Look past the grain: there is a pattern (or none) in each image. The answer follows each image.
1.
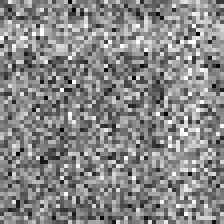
bands of rows crossing bands of columns
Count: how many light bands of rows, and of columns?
1 and 1
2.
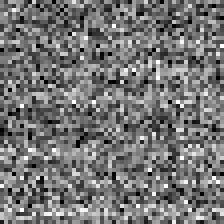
bands of rows
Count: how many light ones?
6
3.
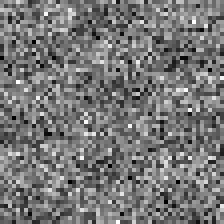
a checkerboard
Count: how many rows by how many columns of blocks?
6 by 3
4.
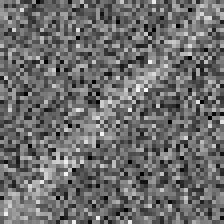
a diagonal band
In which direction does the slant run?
bottom left to top right
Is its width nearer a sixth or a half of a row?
a sixth
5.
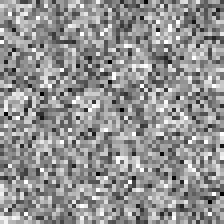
a checkerboard
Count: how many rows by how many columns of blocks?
5 by 6
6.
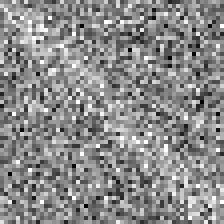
a diagonal band
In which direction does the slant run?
top left to bottom right
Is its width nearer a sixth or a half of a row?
a sixth
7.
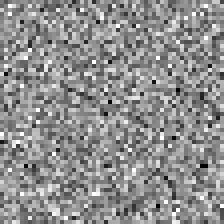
only noise
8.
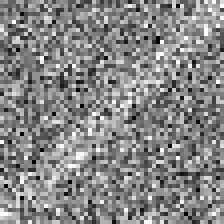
a diagonal band
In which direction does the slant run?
bottom left to top right
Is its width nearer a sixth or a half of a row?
a sixth
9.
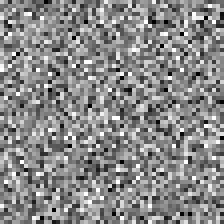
only noise
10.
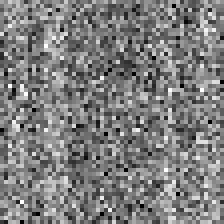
bands of columns
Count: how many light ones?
4
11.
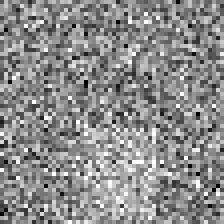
one block
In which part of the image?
bottom middle
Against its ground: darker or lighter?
lighter
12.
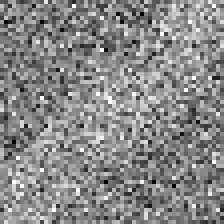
a diagonal band
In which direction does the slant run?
bottom left to top right
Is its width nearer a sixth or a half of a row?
a half
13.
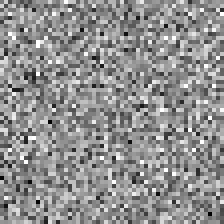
only noise
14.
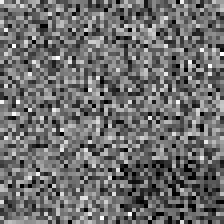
one block
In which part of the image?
bottom right
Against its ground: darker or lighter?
darker
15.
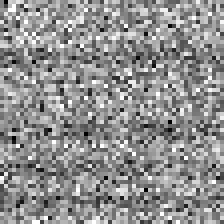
bands of rows
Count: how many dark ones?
4
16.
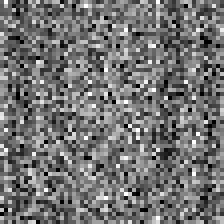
bands of columns
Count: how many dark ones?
4
